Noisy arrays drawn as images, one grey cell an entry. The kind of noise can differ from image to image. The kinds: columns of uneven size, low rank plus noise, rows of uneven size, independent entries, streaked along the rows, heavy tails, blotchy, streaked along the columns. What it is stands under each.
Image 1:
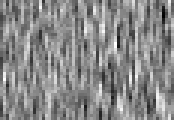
streaked along the columns
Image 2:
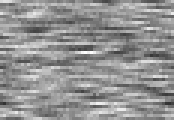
streaked along the rows
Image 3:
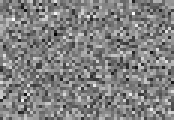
independent entries
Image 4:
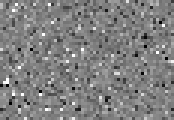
heavy tails
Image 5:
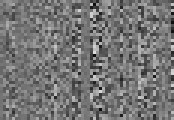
columns of uneven size
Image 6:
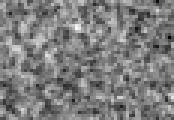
blotchy
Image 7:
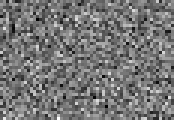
independent entries
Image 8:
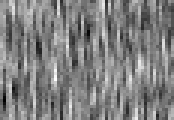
streaked along the columns
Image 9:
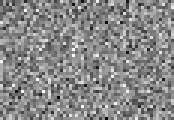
independent entries
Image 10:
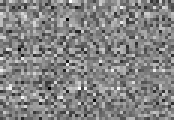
low rank plus noise
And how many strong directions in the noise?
three or four
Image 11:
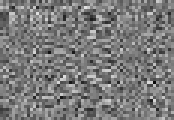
low rank plus noise
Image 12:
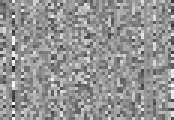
columns of uneven size
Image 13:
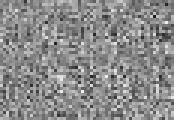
low rank plus noise
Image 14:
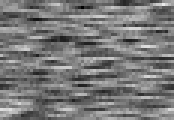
streaked along the rows
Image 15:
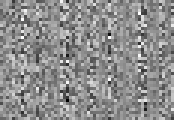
columns of uneven size
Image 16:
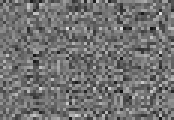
low rank plus noise
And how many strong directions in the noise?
three or four
